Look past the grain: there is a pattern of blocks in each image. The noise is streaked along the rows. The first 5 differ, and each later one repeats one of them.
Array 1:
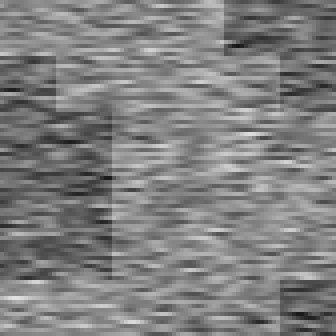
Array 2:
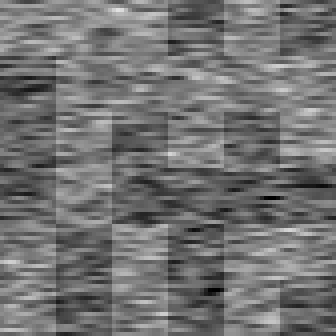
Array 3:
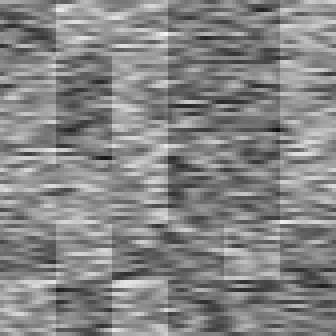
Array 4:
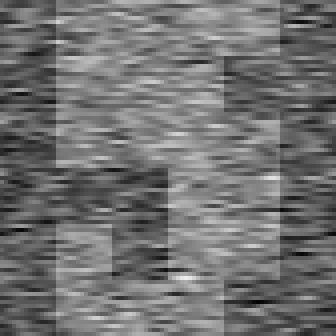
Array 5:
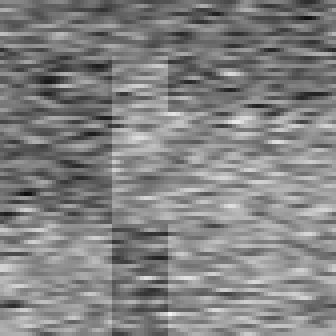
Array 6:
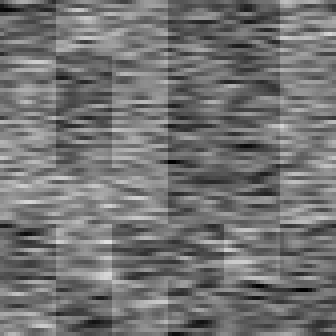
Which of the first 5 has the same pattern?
3
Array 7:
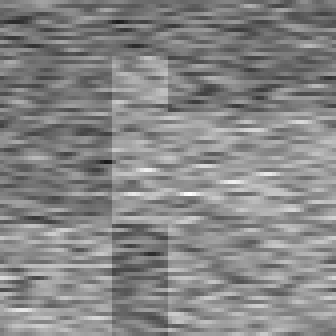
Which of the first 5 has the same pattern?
5
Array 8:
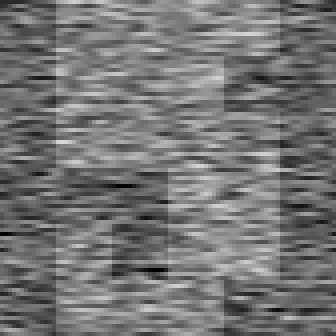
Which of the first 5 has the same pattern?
4
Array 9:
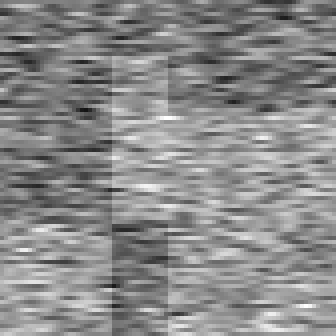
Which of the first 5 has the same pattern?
5
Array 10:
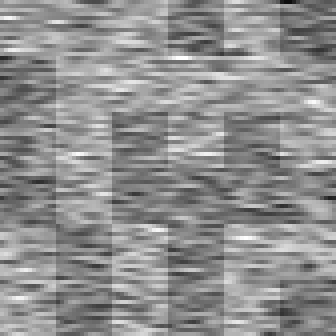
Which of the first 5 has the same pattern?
2
